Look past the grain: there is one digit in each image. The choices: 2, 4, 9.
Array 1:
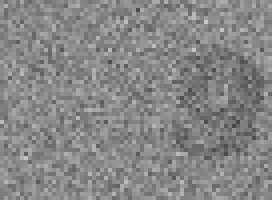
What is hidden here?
dark 9
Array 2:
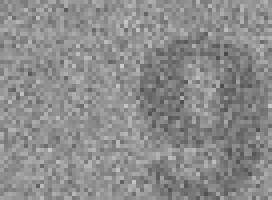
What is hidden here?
dark 9
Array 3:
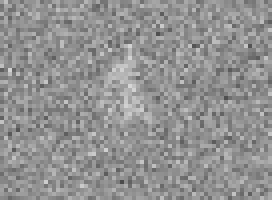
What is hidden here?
light 4, centre
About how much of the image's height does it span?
a third
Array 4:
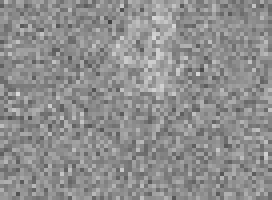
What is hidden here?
light 4
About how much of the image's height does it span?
half
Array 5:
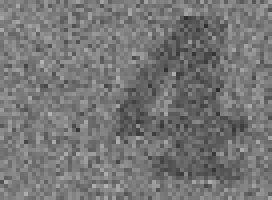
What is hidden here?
dark 4
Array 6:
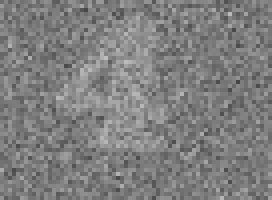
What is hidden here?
light 4
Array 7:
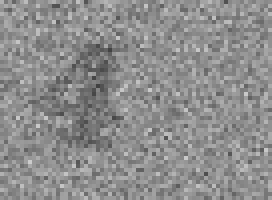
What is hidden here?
dark 4
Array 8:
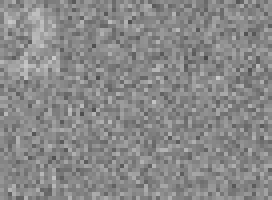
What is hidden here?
light 2, top left
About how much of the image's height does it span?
a third
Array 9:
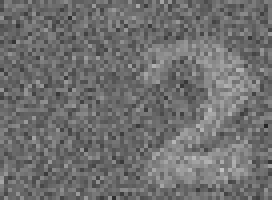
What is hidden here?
light 2
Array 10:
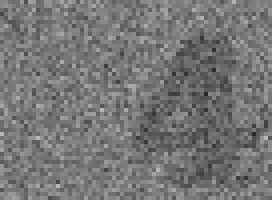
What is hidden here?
dark 4
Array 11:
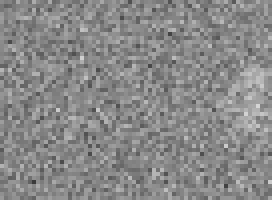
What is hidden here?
light 4, middle right
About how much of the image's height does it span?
a third
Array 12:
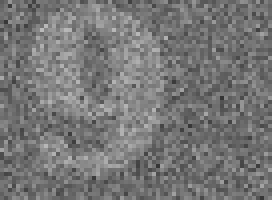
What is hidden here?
light 9
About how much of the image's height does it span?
nearly all
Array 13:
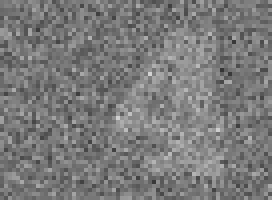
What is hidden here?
light 4
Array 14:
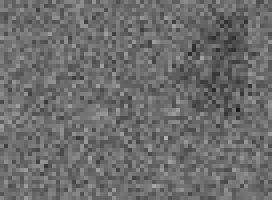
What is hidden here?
dark 4
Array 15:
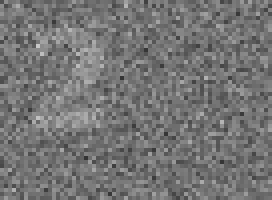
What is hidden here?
light 2
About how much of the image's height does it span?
half
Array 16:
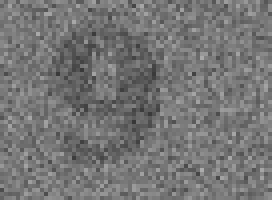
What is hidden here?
dark 9
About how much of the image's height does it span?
two thirds
